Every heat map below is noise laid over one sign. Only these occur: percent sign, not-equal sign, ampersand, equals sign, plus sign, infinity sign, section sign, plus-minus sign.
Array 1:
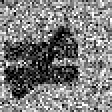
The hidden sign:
not-equal sign
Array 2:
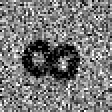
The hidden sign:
infinity sign
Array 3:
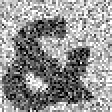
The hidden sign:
ampersand
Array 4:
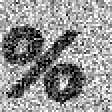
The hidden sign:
percent sign
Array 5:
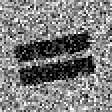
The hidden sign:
equals sign
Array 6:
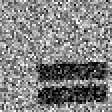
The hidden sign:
equals sign
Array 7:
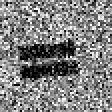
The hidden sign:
equals sign
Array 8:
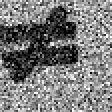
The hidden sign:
not-equal sign
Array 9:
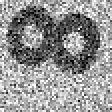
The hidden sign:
infinity sign
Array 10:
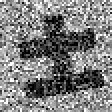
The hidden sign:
plus-minus sign
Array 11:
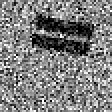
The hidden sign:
equals sign
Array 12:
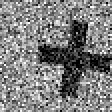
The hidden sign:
plus sign
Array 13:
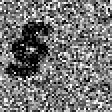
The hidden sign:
section sign
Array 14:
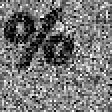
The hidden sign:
percent sign
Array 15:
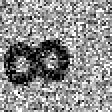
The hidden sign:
infinity sign
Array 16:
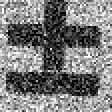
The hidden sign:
plus-minus sign
